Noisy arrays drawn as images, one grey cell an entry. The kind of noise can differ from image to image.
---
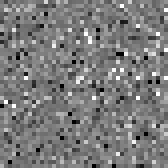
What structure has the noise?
heavy tails
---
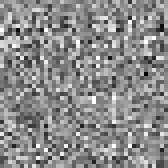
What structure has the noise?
low rank plus noise
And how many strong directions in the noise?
five to eight
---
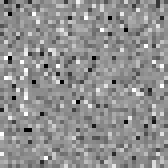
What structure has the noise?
heavy tails
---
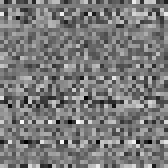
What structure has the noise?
rows of uneven size
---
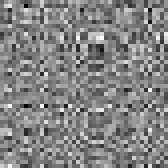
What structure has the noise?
low rank plus noise
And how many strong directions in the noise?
two
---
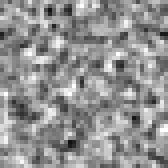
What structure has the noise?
blotchy
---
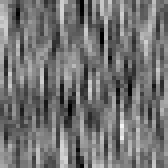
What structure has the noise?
streaked along the columns
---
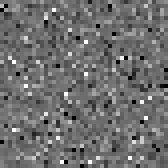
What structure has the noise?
heavy tails
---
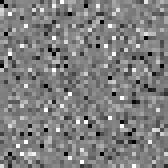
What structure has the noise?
heavy tails
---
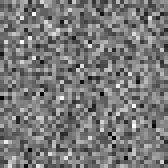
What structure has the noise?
independent entries
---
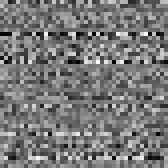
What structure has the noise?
rows of uneven size
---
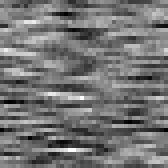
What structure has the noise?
streaked along the rows
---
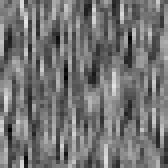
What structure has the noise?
streaked along the columns
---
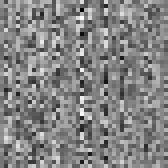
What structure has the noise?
columns of uneven size
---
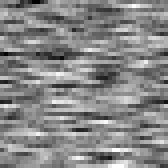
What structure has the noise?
streaked along the rows
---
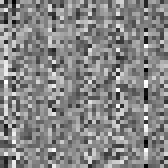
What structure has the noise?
columns of uneven size
